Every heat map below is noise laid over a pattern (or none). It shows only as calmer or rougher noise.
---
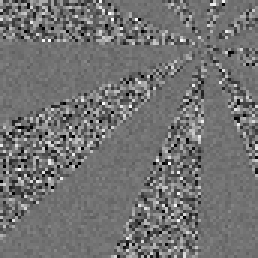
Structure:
spokes from one point
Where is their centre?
top right
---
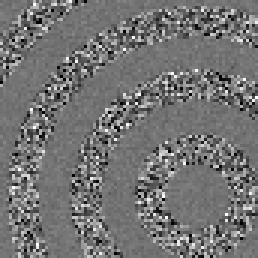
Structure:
rings round one point
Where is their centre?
bottom right
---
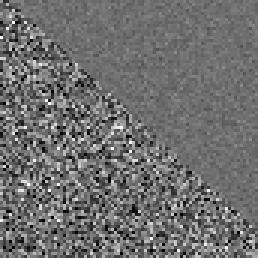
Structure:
a sharp edge
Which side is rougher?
bottom left
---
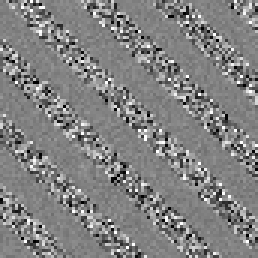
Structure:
diagonal stripes
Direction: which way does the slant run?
top left to bottom right
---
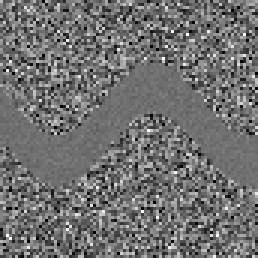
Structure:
a wavy band
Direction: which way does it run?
left to right
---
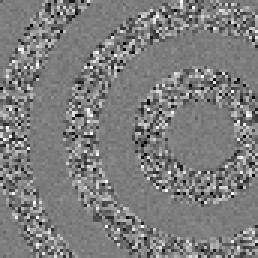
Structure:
rings round one point
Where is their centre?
middle right
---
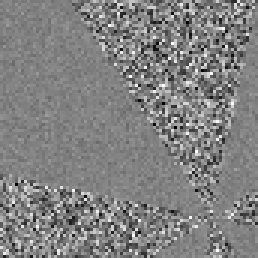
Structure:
spokes from one point
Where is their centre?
bottom right
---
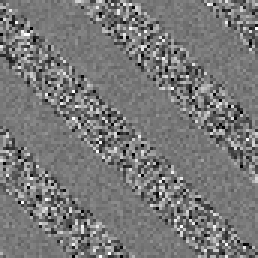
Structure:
diagonal stripes
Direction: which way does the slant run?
top left to bottom right
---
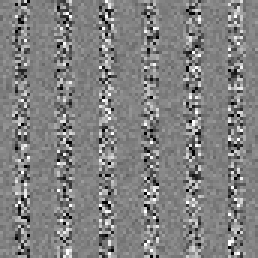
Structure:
vertical stripes
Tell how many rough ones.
6
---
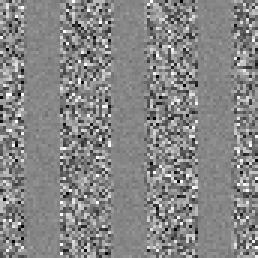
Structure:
vertical stripes
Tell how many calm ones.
3
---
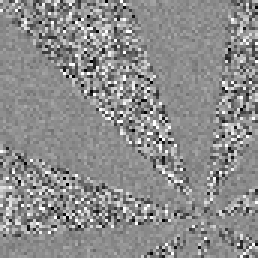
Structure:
spokes from one point
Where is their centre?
bottom right
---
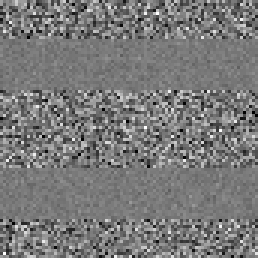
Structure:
horizontal stripes
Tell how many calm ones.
2
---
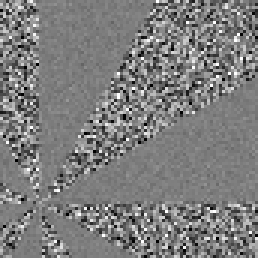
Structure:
spokes from one point
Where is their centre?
bottom left
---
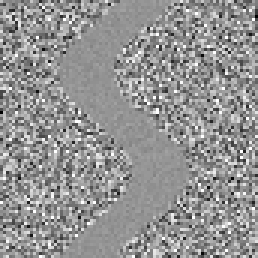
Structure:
a wavy band
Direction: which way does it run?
top to bottom
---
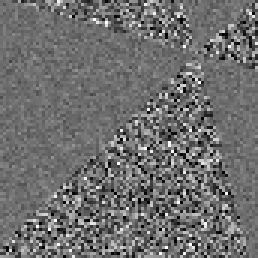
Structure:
spokes from one point
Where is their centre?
top right
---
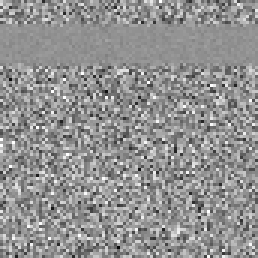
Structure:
one horizontal stripe
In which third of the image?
top
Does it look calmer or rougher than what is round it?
calmer
